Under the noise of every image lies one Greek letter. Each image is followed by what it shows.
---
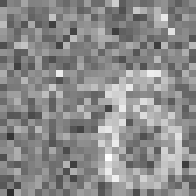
delta
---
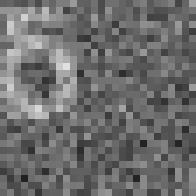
delta
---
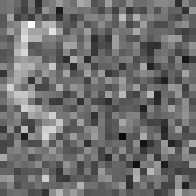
xi
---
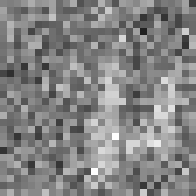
mu
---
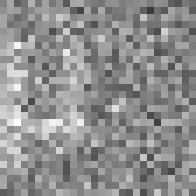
mu
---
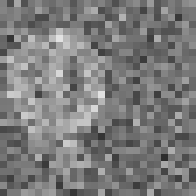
phi
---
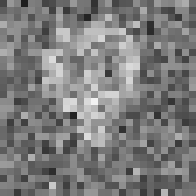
phi
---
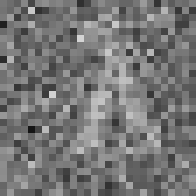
lambda
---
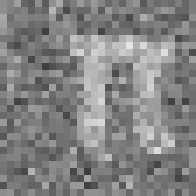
pi
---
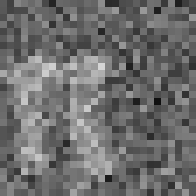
pi
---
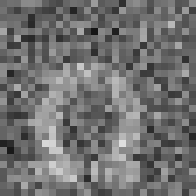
omega
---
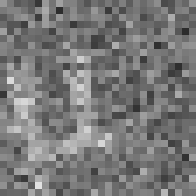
mu
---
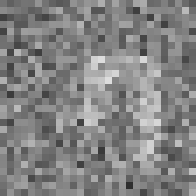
eta
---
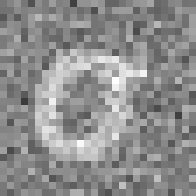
sigma
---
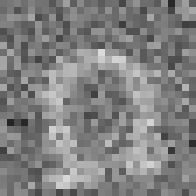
omega
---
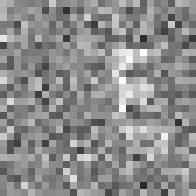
xi
